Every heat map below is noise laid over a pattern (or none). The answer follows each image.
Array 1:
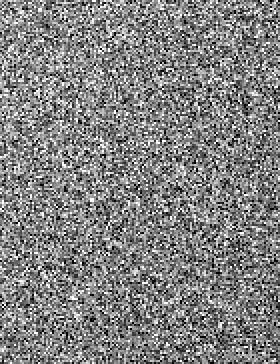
a smooth slope
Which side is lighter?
top left
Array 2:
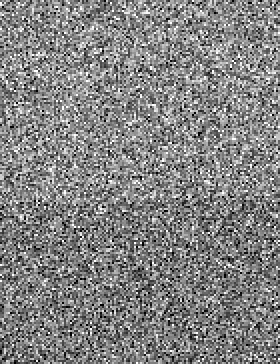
a sharp edge
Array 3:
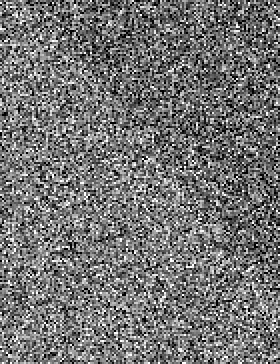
a sharp edge
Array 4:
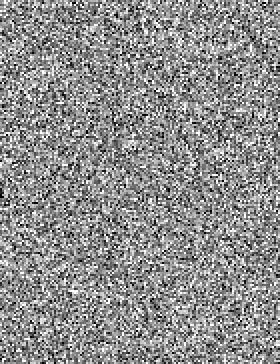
only noise
